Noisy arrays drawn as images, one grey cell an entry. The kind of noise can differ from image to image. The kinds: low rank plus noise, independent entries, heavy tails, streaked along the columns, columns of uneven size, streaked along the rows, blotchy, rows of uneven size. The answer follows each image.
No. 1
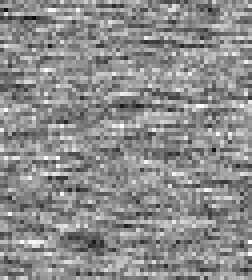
streaked along the rows
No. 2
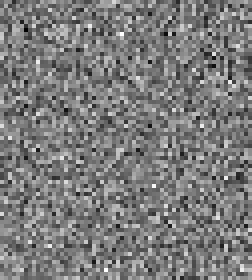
low rank plus noise
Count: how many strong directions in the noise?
one
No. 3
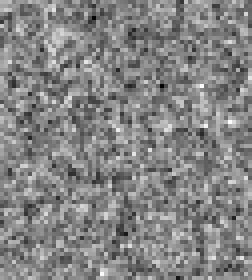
blotchy
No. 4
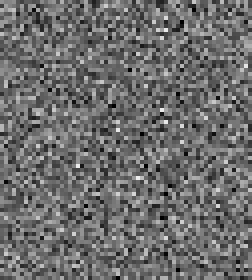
independent entries
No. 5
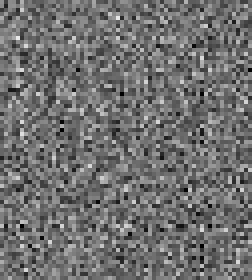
low rank plus noise
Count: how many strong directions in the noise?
three or four
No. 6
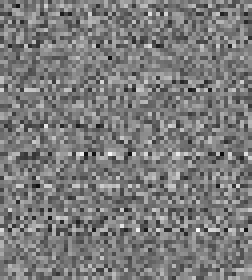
rows of uneven size
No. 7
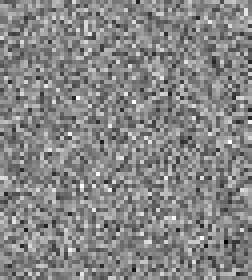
independent entries
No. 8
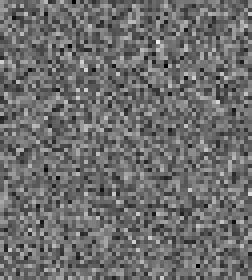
independent entries
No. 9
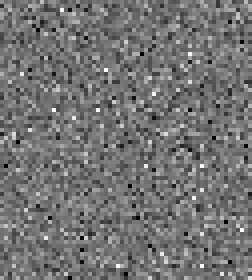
heavy tails
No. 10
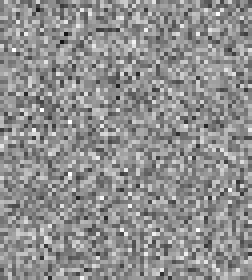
independent entries
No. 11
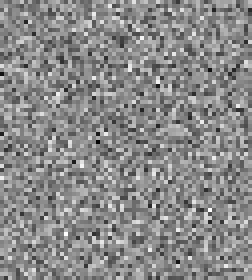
independent entries
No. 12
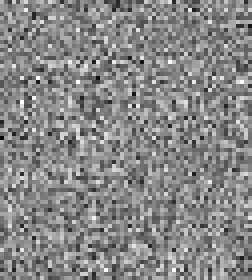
low rank plus noise
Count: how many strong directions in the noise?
five to eight
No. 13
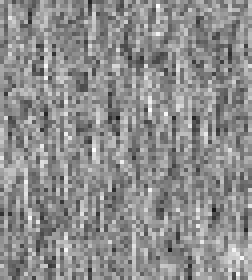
streaked along the columns
